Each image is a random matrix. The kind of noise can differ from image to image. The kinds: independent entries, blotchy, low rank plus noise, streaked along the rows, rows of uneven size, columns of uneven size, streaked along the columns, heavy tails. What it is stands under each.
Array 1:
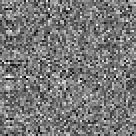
low rank plus noise
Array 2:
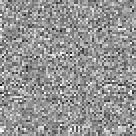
low rank plus noise
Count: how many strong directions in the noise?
two
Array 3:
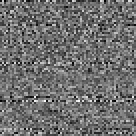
rows of uneven size
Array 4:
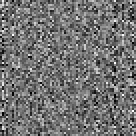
columns of uneven size
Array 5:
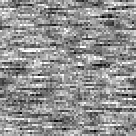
streaked along the rows
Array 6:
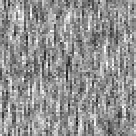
streaked along the columns
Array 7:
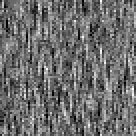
streaked along the columns
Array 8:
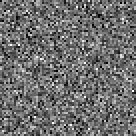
independent entries
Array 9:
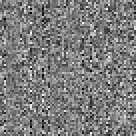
columns of uneven size
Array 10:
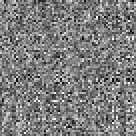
low rank plus noise
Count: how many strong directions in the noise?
two
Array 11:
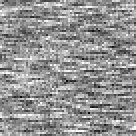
streaked along the rows
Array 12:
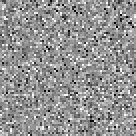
heavy tails
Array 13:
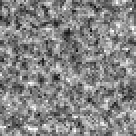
blotchy
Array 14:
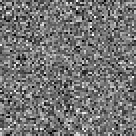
low rank plus noise
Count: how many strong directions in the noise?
two
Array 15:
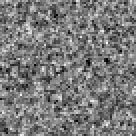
blotchy
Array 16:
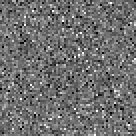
heavy tails
